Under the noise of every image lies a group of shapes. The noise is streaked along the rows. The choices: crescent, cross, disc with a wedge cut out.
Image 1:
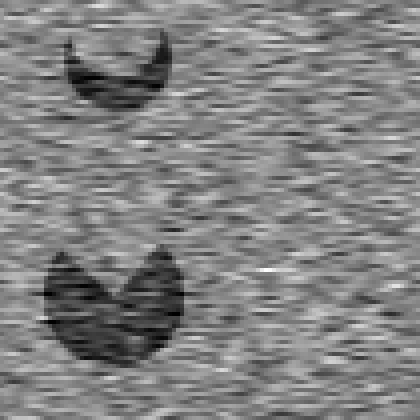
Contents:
top left: crescent; bottom left: disc with a wedge cut out
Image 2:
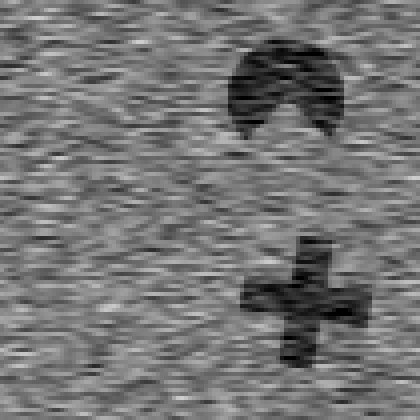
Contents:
top right: disc with a wedge cut out; bottom right: cross
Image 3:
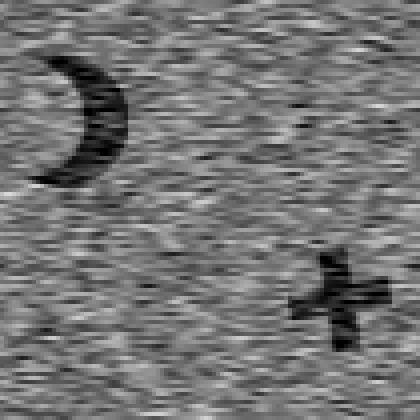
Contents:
top left: crescent; bottom right: cross
